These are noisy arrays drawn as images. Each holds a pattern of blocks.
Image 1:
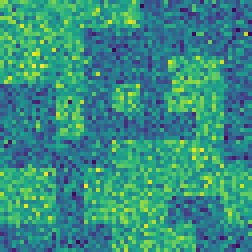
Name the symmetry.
no symmetry
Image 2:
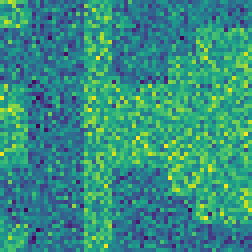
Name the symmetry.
top and bottom mirror each other
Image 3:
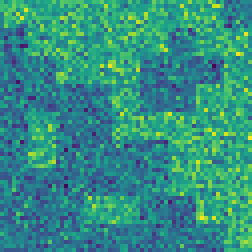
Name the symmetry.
mirrored about the diagonal from the bottom left
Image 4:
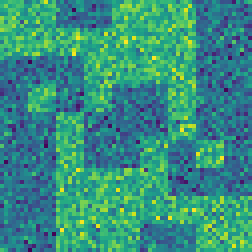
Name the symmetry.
the same after a half turn
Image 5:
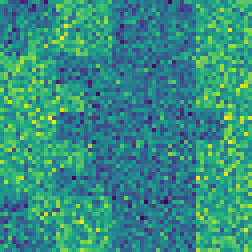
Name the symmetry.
top and bottom mirror each other
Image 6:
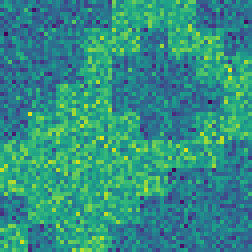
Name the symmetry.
mirrored about the diagonal from the bottom left
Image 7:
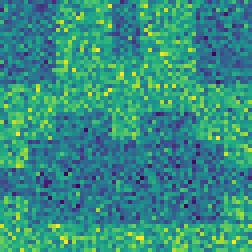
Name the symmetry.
left and right mirror each other
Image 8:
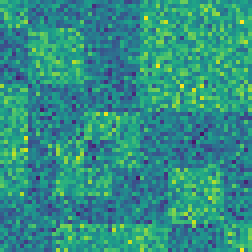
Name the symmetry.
mirrored about the diagonal from the bottom left
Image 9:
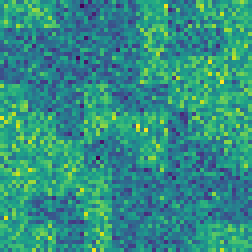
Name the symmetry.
the same after a half turn
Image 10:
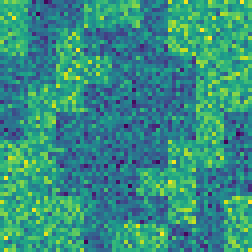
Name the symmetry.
the same after a half turn
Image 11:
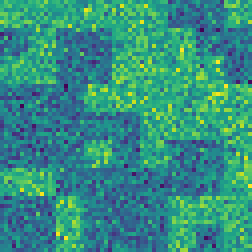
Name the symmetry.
mirrored about the diagonal from the bottom left
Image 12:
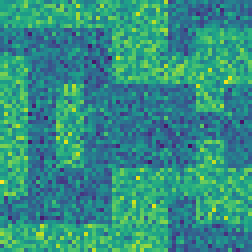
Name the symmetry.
top and bottom mirror each other
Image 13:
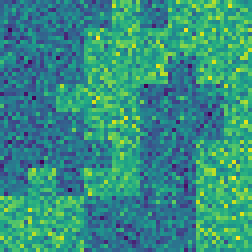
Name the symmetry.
no symmetry
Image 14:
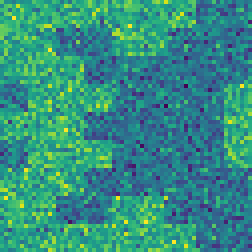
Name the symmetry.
top and bottom mirror each other
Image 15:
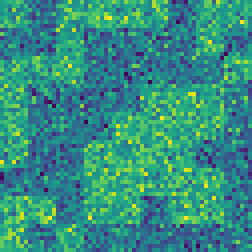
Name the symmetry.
mirrored about the diagonal from the top left
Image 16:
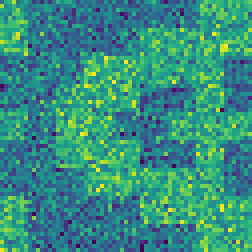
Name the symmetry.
top and bottom mirror each other
